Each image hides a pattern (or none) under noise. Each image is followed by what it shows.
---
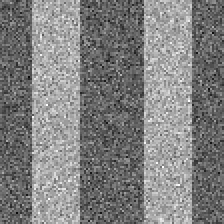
vertical stripes
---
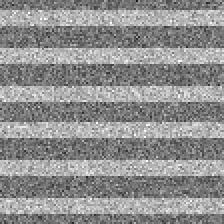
horizontal stripes
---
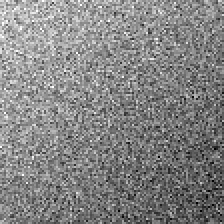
a smooth slope
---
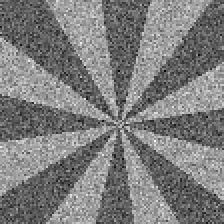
spokes from one point
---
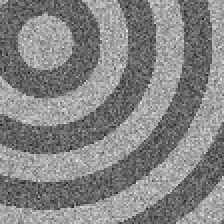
rings round one point
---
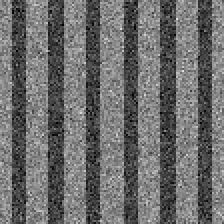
vertical stripes
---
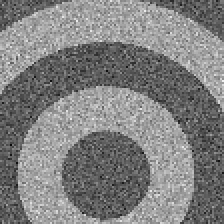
rings round one point
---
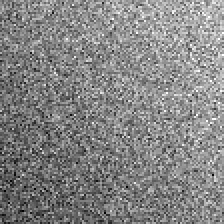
a smooth slope
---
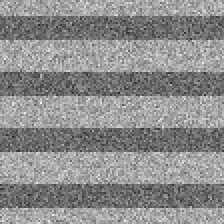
horizontal stripes
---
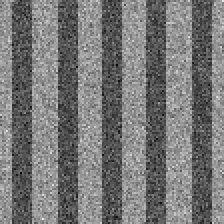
vertical stripes
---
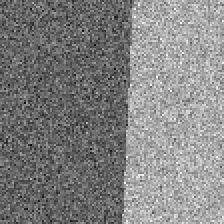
a sharp edge
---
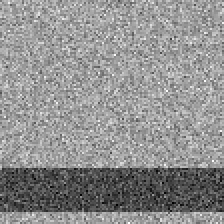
one horizontal stripe
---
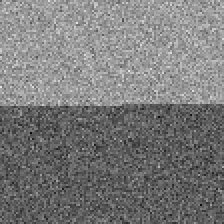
a sharp edge
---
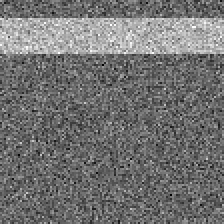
one horizontal stripe
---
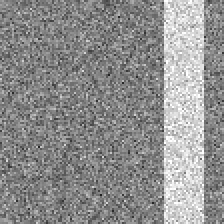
one vertical stripe
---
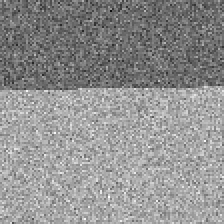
a sharp edge
